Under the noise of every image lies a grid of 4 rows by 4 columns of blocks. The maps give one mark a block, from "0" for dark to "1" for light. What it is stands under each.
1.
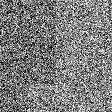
0 0 1 1
0 0 1 1
0 0 1 1
0 1 1 1
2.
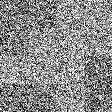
0 0 1 1
0 1 1 1
1 1 1 0
0 0 1 0
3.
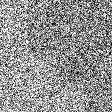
1 0 0 0
1 0 0 0
1 1 0 0
1 1 1 0
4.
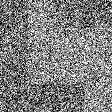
0 1 0 0
0 1 1 1
0 1 1 1
0 0 0 1
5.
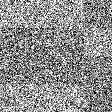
1 1 1 0
0 0 0 1
0 0 0 0
1 1 1 0
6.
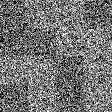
0 1 1 0
0 0 1 1
1 1 0 1
0 1 0 1
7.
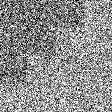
0 0 0 1
0 0 1 1
0 1 1 1
1 1 1 1
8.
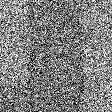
1 0 0 1
1 0 0 1
1 0 0 1
0 0 0 1
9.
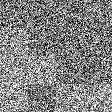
0 0 0 0
1 0 0 0
1 1 0 0
1 0 1 1
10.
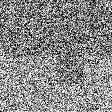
0 0 0 0
0 0 0 0
1 1 0 1
1 1 1 1
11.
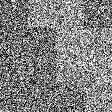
0 1 1 0
0 0 1 1
0 0 1 1
0 0 0 1
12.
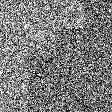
1 1 1 0
1 1 0 0
1 0 0 0
1 0 0 0
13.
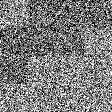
1 0 0 0
0 0 0 1
0 1 1 1
1 1 1 1
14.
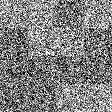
1 1 0 1
0 1 1 0
0 0 0 0
0 0 1 1
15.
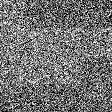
1 0 0 0
1 1 1 1
1 1 1 0
0 0 0 0
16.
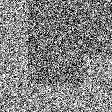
1 0 0 0
1 0 0 0
1 0 0 1
1 1 1 1
